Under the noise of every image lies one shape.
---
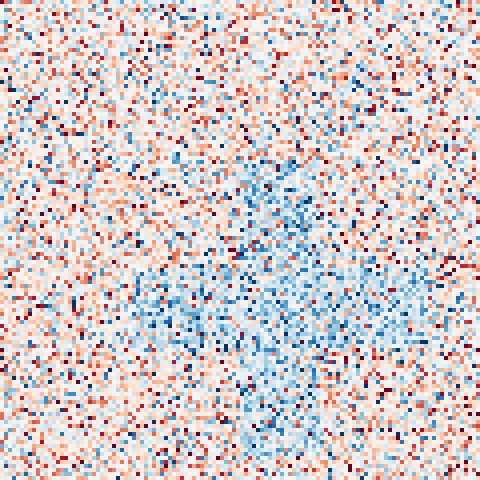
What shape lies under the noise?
cross
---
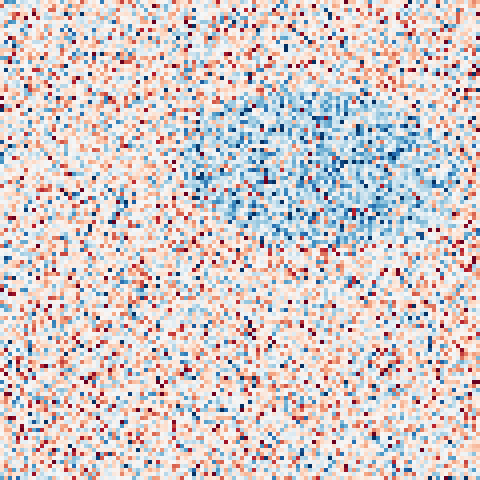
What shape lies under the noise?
ellipse
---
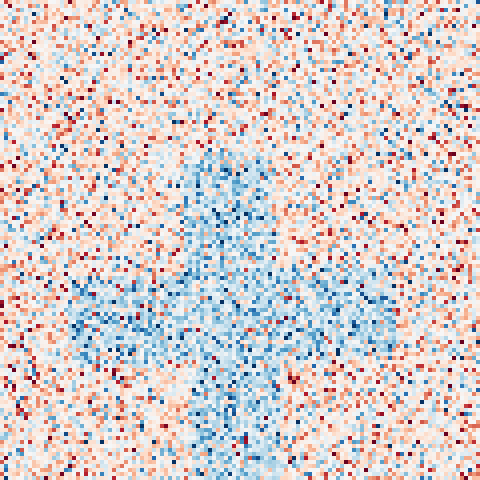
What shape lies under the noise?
cross
